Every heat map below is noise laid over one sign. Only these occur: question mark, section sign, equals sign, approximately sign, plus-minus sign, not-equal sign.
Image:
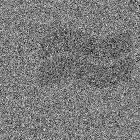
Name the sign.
approximately sign
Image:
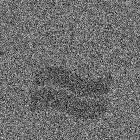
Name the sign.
approximately sign
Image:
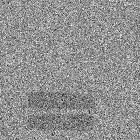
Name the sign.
equals sign
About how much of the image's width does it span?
half
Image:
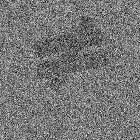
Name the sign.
not-equal sign
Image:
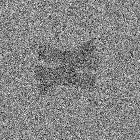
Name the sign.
not-equal sign
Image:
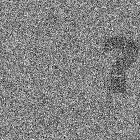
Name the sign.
question mark
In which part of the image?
middle right
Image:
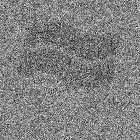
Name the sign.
approximately sign
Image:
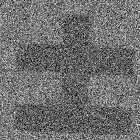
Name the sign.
plus-minus sign
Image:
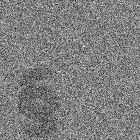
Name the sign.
section sign
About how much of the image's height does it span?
half
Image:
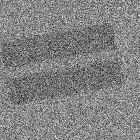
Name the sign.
equals sign
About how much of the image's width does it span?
nearly all
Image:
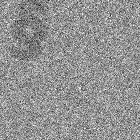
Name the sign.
section sign
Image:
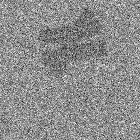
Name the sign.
not-equal sign
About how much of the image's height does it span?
half
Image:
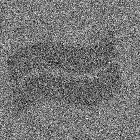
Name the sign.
approximately sign
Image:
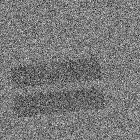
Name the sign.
equals sign
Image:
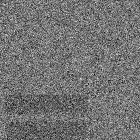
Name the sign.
equals sign
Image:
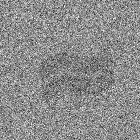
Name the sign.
approximately sign
